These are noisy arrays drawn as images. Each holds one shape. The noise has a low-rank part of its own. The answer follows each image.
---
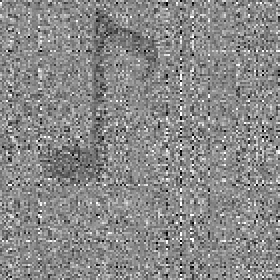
musical note
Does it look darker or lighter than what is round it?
darker
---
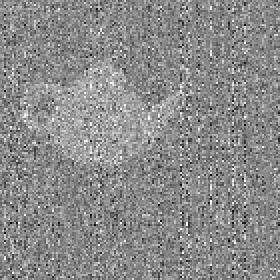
teapot
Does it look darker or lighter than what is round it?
lighter
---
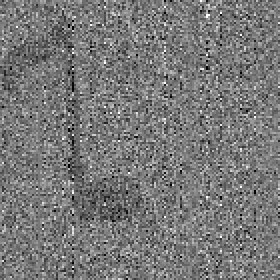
musical note
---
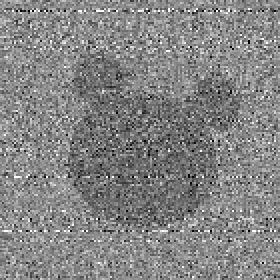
bear's head
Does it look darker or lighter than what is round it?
darker
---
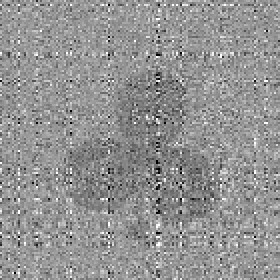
club
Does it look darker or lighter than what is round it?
darker
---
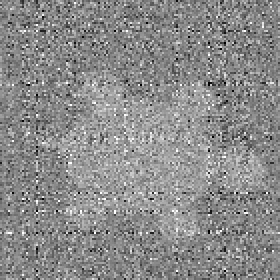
turtle
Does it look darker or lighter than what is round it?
lighter
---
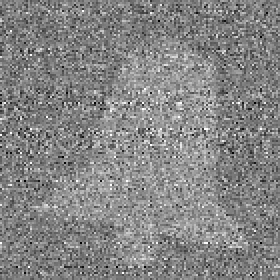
bell
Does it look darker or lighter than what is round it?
lighter
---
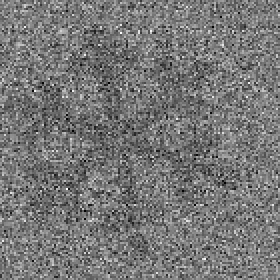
snowflake
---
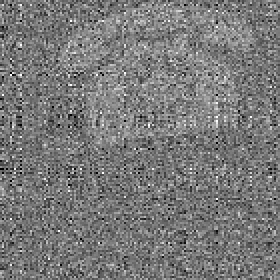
telephone
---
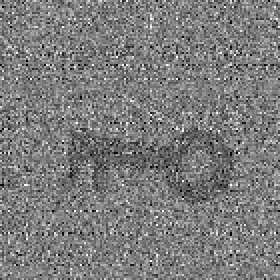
key
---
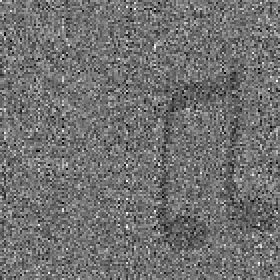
pair of musical notes
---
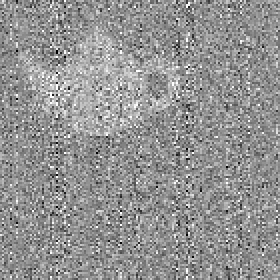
teapot
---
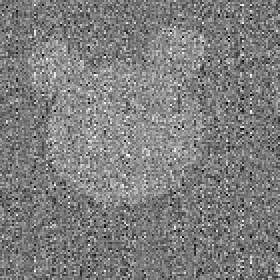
bear's head
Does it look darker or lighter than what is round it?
lighter
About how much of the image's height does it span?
two thirds
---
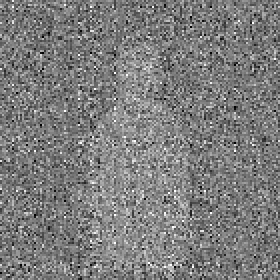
bottle
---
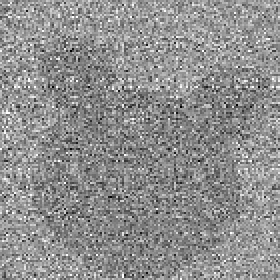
bear's head
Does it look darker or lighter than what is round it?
darker
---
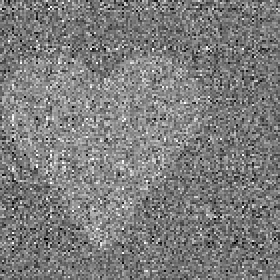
heart
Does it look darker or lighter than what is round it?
lighter
